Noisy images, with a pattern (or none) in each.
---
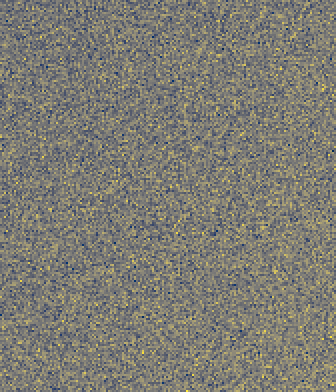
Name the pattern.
a smooth slope
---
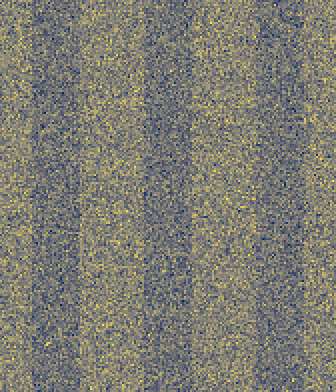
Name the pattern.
vertical stripes
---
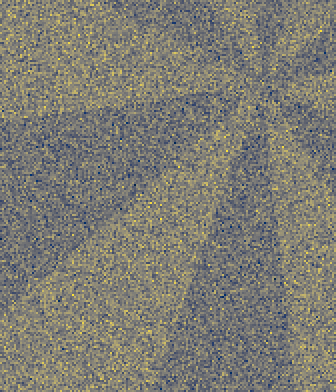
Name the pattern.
spokes from one point
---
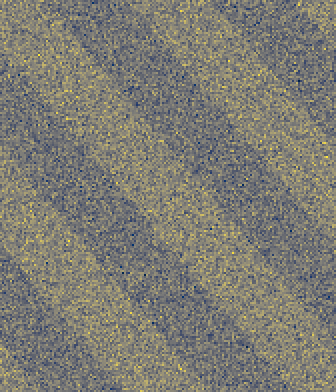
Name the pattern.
diagonal stripes
